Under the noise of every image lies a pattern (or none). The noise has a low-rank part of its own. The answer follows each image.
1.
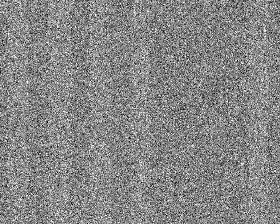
bands of columns
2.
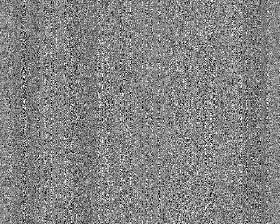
bands of columns
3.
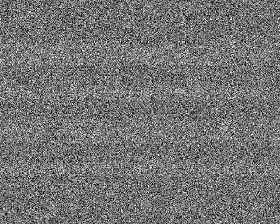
bands of rows
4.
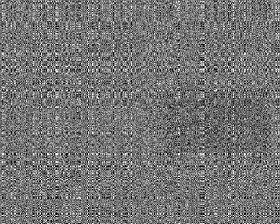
one block
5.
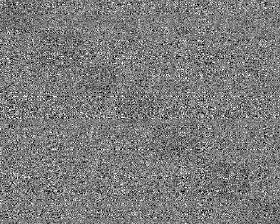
blocks along the diagonal
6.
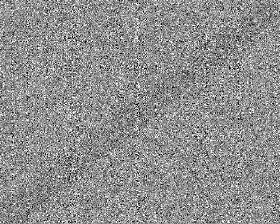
a diagonal band
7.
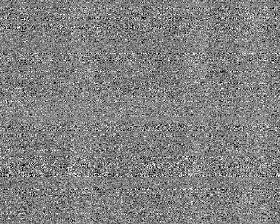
bands of rows crossing bands of columns
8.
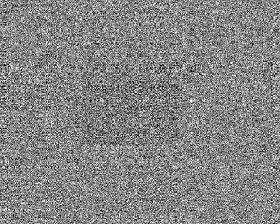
one block
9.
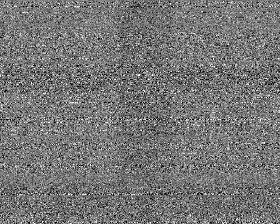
bands of rows crossing bands of columns
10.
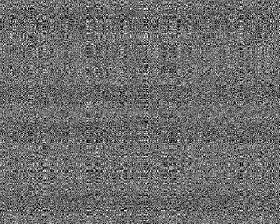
bands of rows
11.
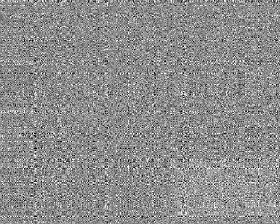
one block
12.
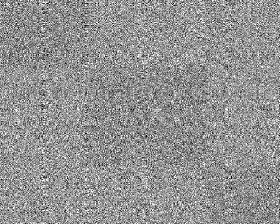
blocks along the diagonal
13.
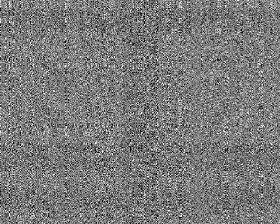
bands of rows crossing bands of columns
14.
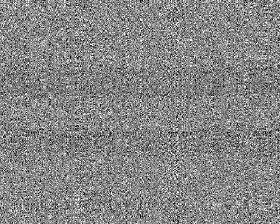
bands of rows
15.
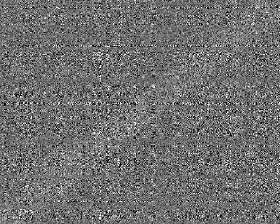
a diagonal band
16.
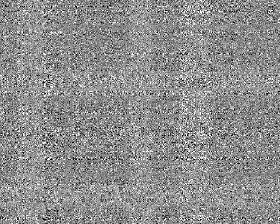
bands of rows crossing bands of columns
